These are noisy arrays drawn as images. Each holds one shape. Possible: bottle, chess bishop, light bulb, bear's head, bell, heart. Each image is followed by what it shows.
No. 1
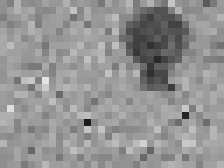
light bulb
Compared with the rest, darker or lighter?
darker
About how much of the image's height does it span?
half
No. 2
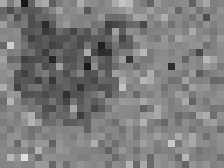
bear's head
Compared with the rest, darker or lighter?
darker
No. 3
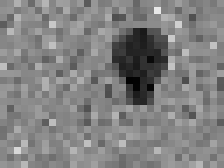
light bulb
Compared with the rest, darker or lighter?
darker
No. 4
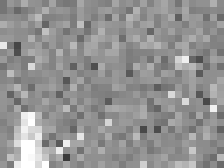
chess bishop
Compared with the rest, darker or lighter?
lighter
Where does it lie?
bottom left
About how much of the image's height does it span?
a third
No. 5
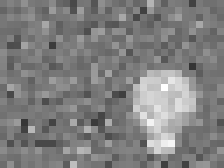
light bulb
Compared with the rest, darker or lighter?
lighter
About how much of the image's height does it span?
half
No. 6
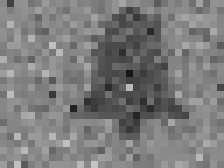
bell
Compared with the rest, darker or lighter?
darker
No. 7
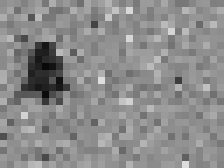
bell
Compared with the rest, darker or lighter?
darker
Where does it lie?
middle left
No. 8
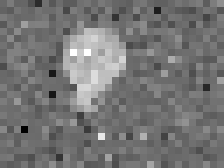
light bulb
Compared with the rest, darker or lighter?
lighter
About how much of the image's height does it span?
half
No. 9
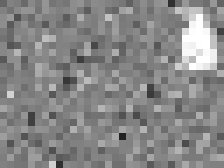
bottle
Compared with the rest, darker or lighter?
lighter
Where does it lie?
top right
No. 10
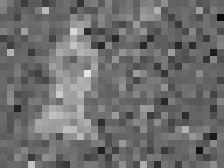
chess bishop
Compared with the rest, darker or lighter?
lighter
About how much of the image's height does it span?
two thirds
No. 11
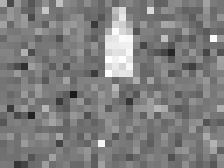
bottle
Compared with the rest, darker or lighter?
lighter
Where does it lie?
top middle
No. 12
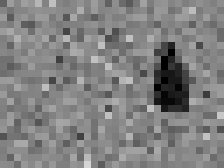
bottle
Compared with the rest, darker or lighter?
darker
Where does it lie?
middle right
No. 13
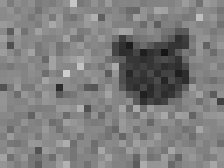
bear's head
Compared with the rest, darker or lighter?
darker
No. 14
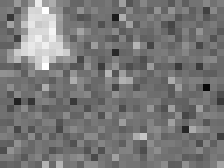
bell
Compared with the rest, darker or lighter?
lighter
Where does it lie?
top left
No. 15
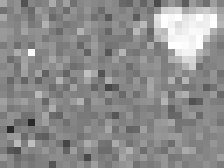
heart
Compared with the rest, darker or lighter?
lighter
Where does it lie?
top right
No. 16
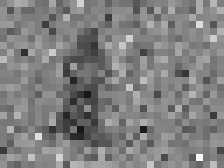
chess bishop
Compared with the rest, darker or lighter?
darker
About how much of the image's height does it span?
two thirds
